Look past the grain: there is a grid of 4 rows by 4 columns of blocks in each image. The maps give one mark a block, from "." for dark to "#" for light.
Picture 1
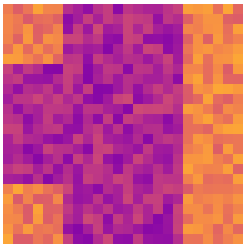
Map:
# . . #
. . . #
. . . #
# . . #
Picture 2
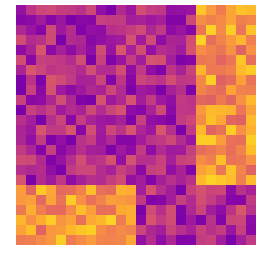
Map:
. . . #
. . . #
. . . #
# # . .
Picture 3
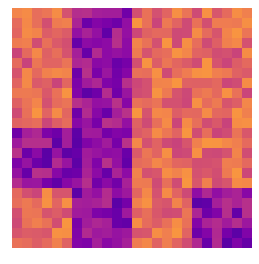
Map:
# . # #
# . # #
. . # #
# . # .
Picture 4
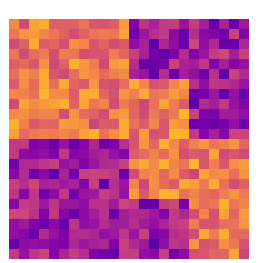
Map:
# # . .
# # # .
. . # #
. . . #
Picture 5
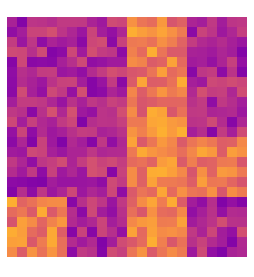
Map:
. . # .
. . # .
. . # #
# . # .
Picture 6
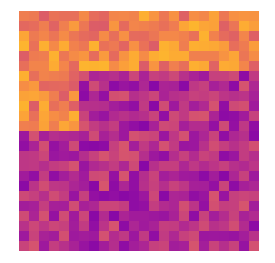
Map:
# # # #
# . . .
. . . .
. . . .
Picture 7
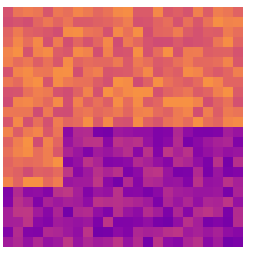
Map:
# # # #
# # # #
# . . .
. . . .
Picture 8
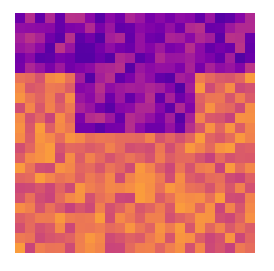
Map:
. . . .
# . . #
# # # #
# # # #
